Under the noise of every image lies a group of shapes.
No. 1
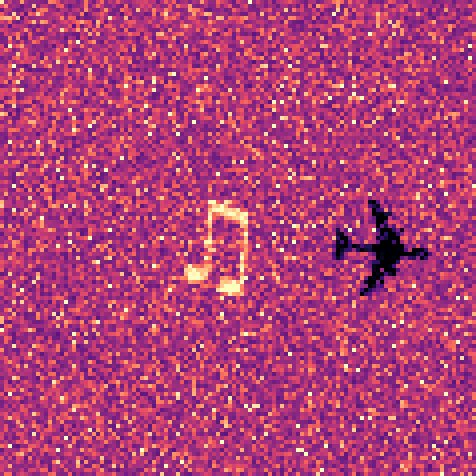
centre: light pair of musical notes; middle right: dark airplane
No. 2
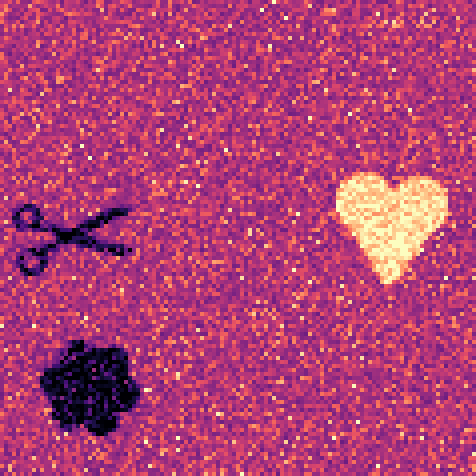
middle left: dark pair of scissors; middle right: light heart; bottom left: dark flower
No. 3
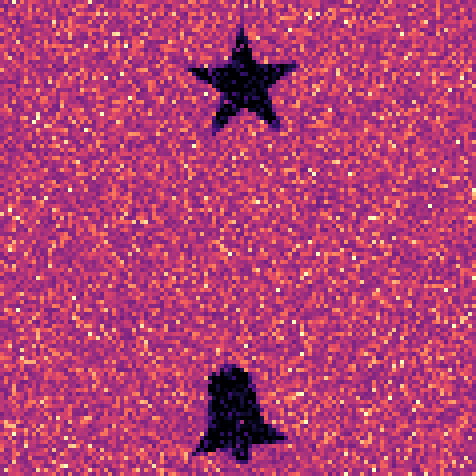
top middle: dark star; bottom middle: dark bell
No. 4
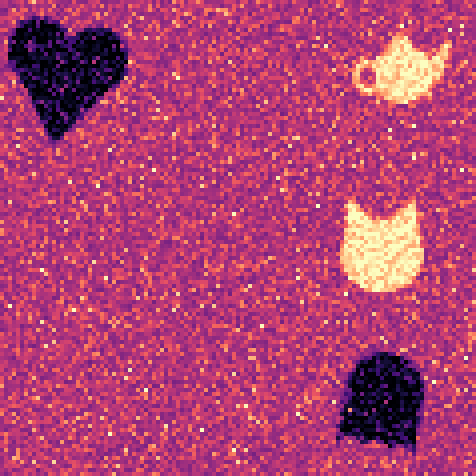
top left: dark heart; top right: light teapot; middle right: light cat's head; bottom right: dark ghost
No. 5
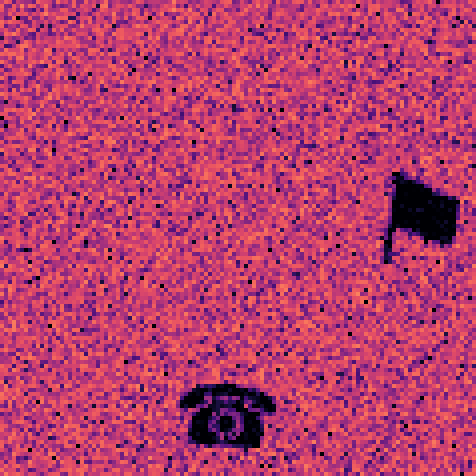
middle right: dark flag; bottom middle: dark telephone
